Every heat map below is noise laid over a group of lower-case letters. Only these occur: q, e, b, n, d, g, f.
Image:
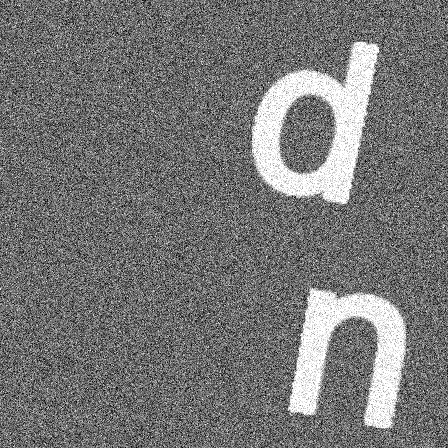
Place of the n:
bottom right
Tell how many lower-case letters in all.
2
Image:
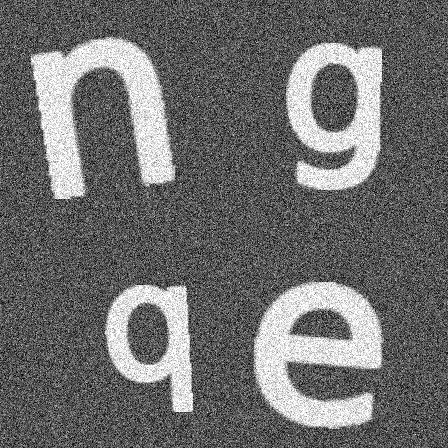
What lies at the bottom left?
q
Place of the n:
top left
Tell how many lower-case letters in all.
4
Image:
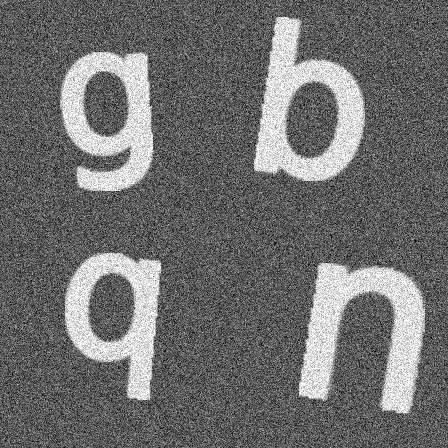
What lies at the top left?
g
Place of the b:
top right
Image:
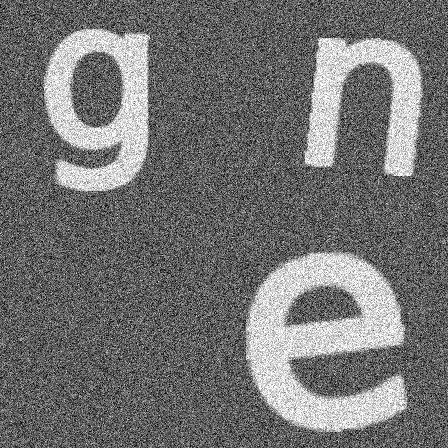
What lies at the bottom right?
e
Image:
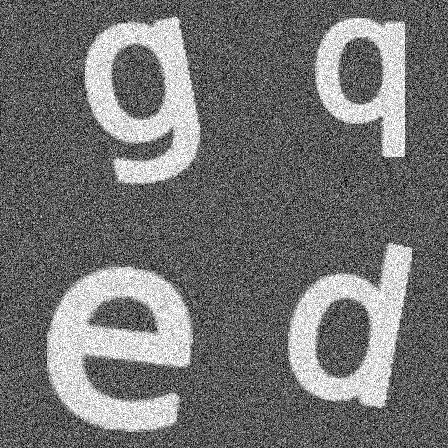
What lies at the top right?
q
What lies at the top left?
g
